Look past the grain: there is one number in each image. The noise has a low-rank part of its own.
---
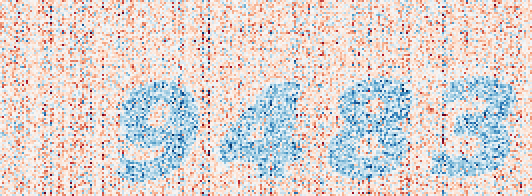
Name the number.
9483
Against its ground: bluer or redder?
bluer
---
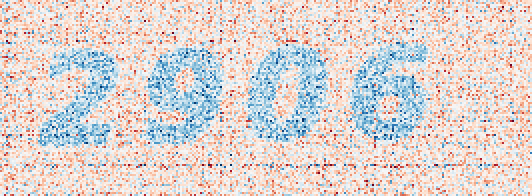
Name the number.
2906
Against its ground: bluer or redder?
bluer
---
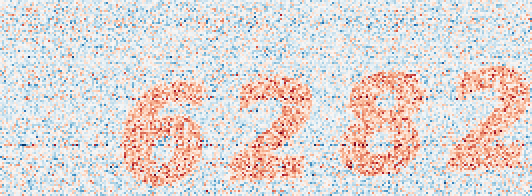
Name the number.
6282
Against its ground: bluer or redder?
redder
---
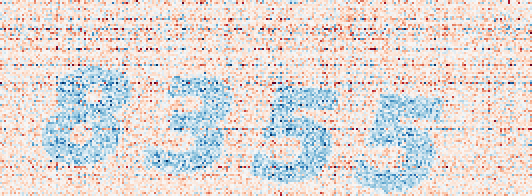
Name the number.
8355
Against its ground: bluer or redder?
bluer
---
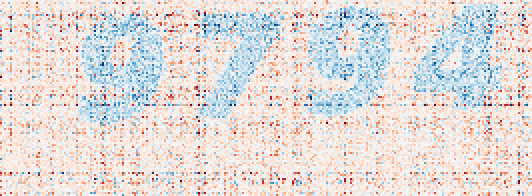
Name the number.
9794
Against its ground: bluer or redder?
bluer
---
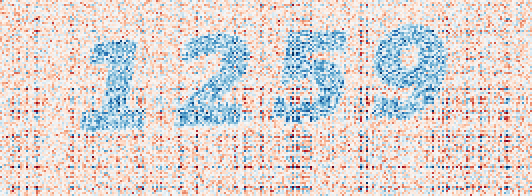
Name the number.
1259
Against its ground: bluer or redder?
bluer
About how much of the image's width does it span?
two thirds
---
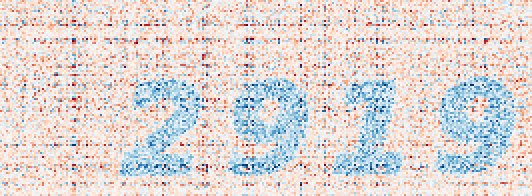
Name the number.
2919
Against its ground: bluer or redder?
bluer
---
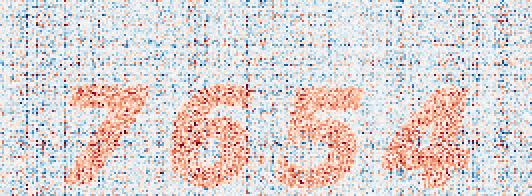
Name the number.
7654
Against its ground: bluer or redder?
redder
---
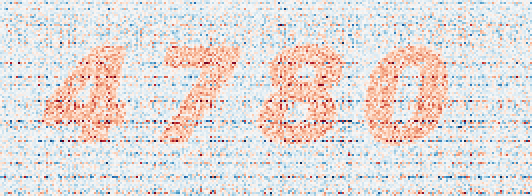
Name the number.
4780
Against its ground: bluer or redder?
redder
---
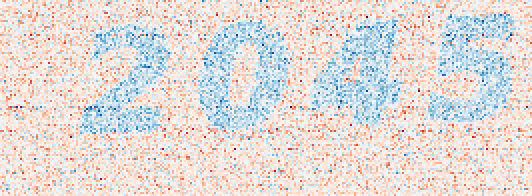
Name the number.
2045
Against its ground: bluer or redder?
bluer
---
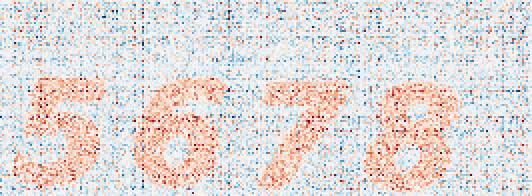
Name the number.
5678
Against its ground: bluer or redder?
redder
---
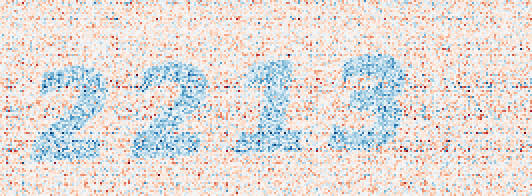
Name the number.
2213
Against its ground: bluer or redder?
bluer
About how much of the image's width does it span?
two thirds
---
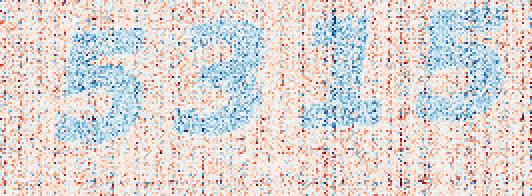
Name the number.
5315
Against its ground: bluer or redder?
bluer
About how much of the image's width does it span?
nearly all
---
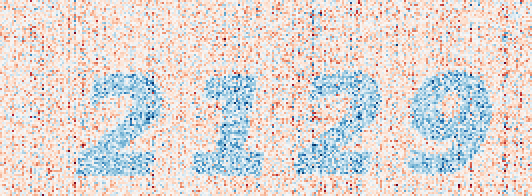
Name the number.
2129
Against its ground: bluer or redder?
bluer
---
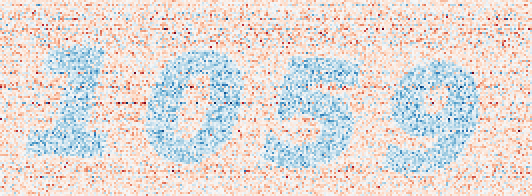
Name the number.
1059
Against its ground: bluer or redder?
bluer
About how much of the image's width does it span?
nearly all
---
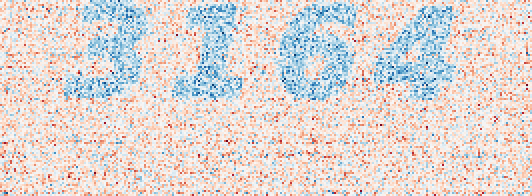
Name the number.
3164
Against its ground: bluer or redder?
bluer
